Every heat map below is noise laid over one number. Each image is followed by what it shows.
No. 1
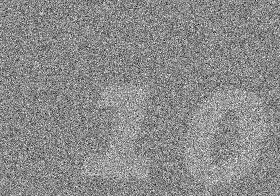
10
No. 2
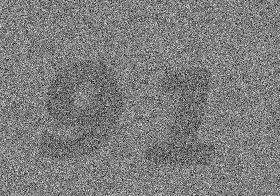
91
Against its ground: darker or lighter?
darker
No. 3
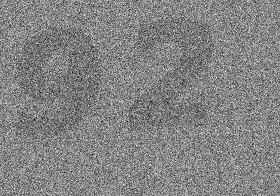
92
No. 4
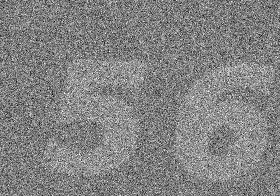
56
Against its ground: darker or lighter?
lighter
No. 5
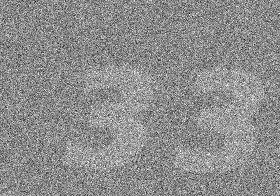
33
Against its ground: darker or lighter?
lighter
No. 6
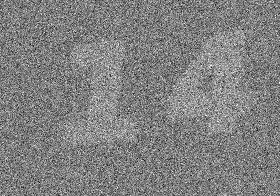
14
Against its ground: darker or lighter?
lighter
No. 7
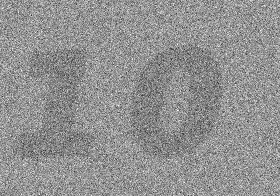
10
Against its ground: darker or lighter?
darker
